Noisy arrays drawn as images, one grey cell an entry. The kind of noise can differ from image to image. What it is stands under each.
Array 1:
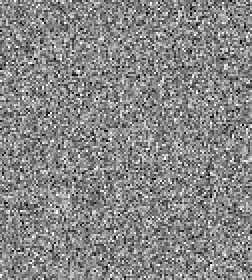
independent entries
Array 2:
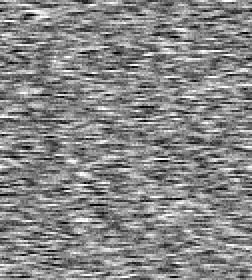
streaked along the rows
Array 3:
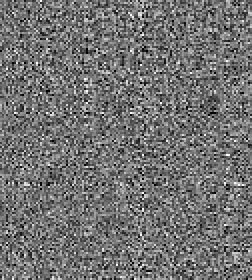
low rank plus noise
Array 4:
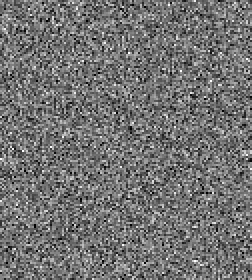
independent entries
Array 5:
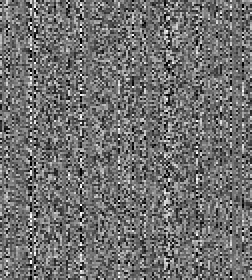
columns of uneven size
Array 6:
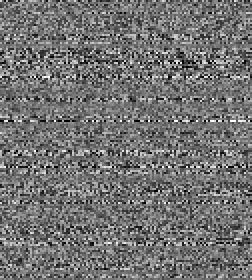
rows of uneven size
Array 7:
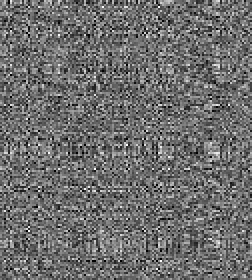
low rank plus noise
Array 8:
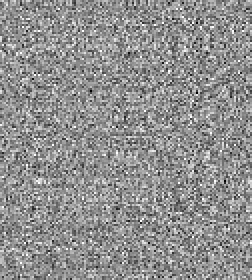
low rank plus noise
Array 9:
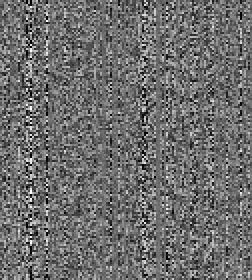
columns of uneven size
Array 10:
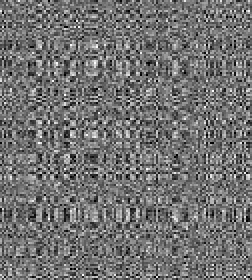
low rank plus noise
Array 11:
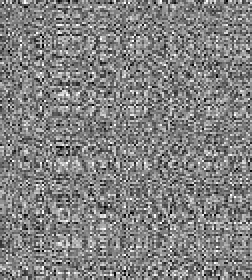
low rank plus noise
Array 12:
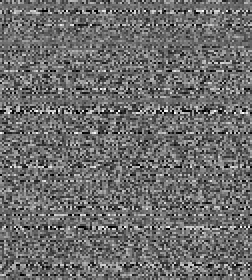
rows of uneven size
